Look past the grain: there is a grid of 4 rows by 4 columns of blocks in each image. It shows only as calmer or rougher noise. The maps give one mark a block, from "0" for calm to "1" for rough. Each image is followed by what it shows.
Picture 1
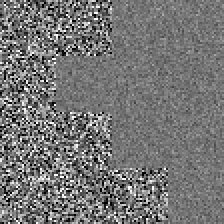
1 1 0 0
1 0 0 0
1 1 0 0
1 1 1 0
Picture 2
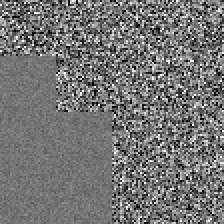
1 1 1 1
0 1 1 1
0 0 1 1
0 0 1 1
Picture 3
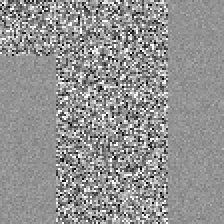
1 1 1 0
0 1 1 0
0 1 1 0
0 1 1 0
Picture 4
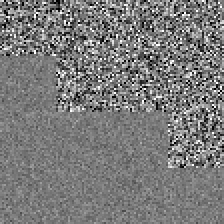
1 1 1 1
0 1 1 1
0 0 0 1
0 0 0 0
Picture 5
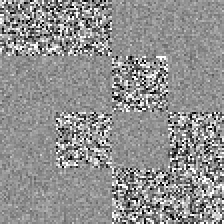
1 1 0 0
0 0 1 0
0 1 0 1
0 0 1 1
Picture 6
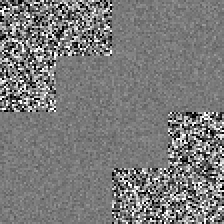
1 1 0 0
1 0 0 0
0 0 0 1
0 0 1 1
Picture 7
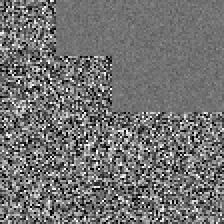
1 0 0 0
1 1 0 0
1 1 1 1
1 1 1 1
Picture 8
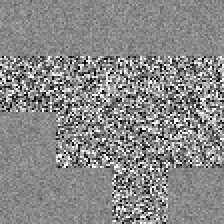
0 0 0 0
1 1 1 1
0 1 1 1
0 0 1 0
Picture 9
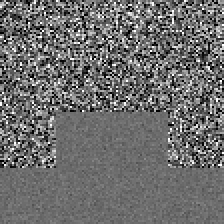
1 1 1 1
1 1 1 1
1 0 0 1
0 0 0 0
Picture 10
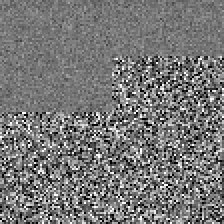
0 0 0 0
0 0 1 1
1 1 1 1
1 1 1 1
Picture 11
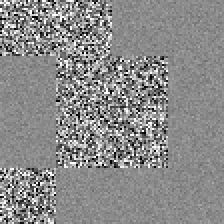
1 1 0 0
0 1 1 0
0 1 1 0
1 0 0 0
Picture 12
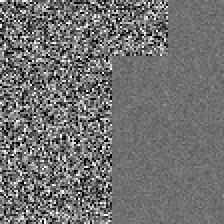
1 1 1 0
1 1 0 0
1 1 0 0
1 1 0 0
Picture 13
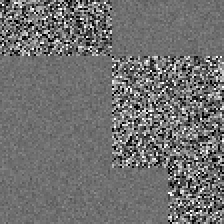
1 1 0 0
0 0 1 1
0 0 1 1
0 0 0 1
